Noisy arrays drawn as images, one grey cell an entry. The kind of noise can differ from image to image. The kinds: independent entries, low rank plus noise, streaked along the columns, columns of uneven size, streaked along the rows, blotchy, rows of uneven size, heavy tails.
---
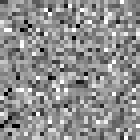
heavy tails
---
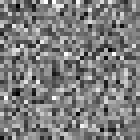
low rank plus noise
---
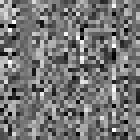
columns of uneven size
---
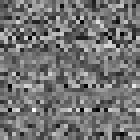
rows of uneven size
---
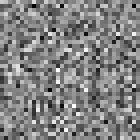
low rank plus noise
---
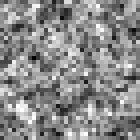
blotchy
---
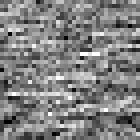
streaked along the rows
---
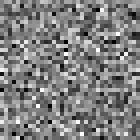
low rank plus noise
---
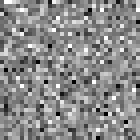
heavy tails
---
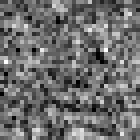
blotchy
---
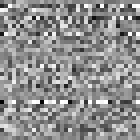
rows of uneven size
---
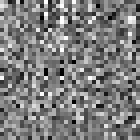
low rank plus noise
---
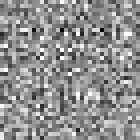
low rank plus noise
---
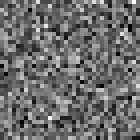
independent entries
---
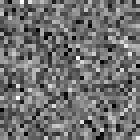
independent entries
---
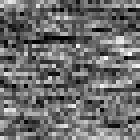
streaked along the rows
